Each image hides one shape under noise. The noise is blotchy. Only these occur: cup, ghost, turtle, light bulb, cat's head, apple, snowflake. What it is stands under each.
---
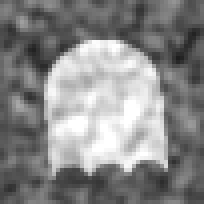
light ghost
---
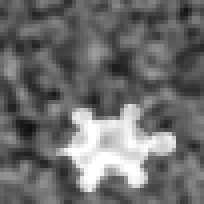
light turtle
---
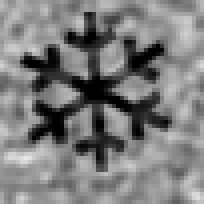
dark snowflake
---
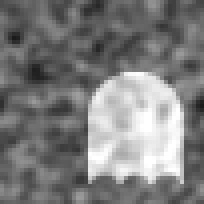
light ghost
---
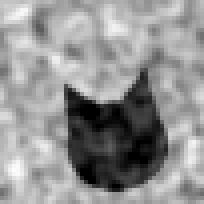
dark cat's head
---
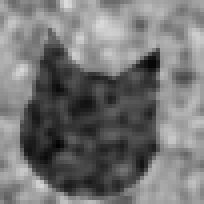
dark cat's head
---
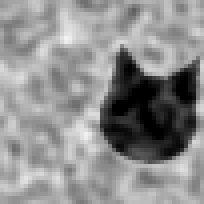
dark cat's head
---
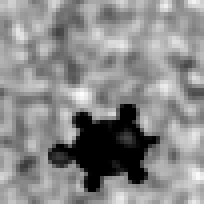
dark turtle
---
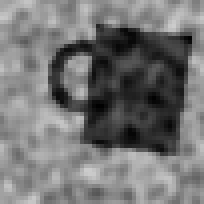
dark cup
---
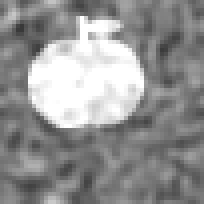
light apple
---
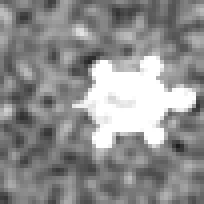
light turtle
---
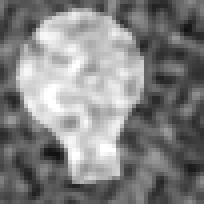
light light bulb
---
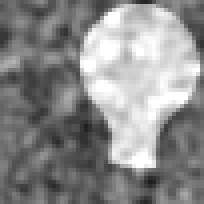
light light bulb
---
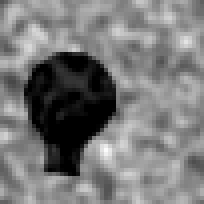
dark light bulb
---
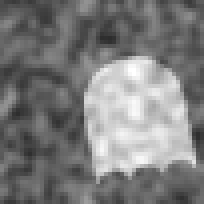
light ghost
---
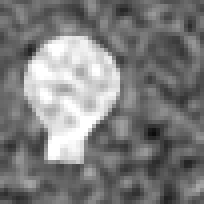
light light bulb
